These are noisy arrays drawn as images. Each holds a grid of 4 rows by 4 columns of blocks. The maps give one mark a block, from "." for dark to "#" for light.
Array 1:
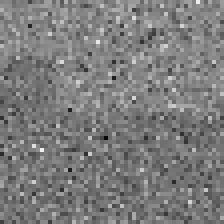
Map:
# # # #
. # # #
. . . .
. . . .
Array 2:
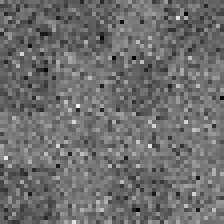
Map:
. . # .
. # . #
# # # #
. # . #
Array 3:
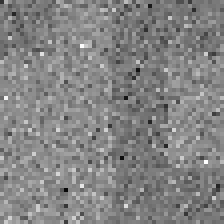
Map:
. # . .
# # . #
# # . #
# # . .
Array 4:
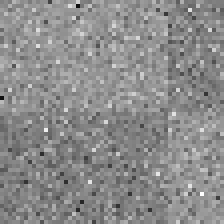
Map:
# # # .
# # # .
. . . #
. . . #
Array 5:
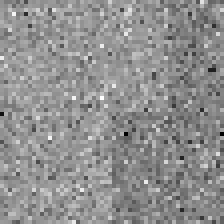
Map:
# # # .
# # # .
# # . .
# # . .
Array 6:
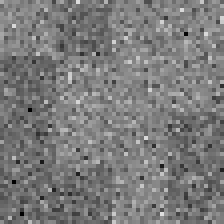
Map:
# . # #
. # # #
. # # .
. . # .
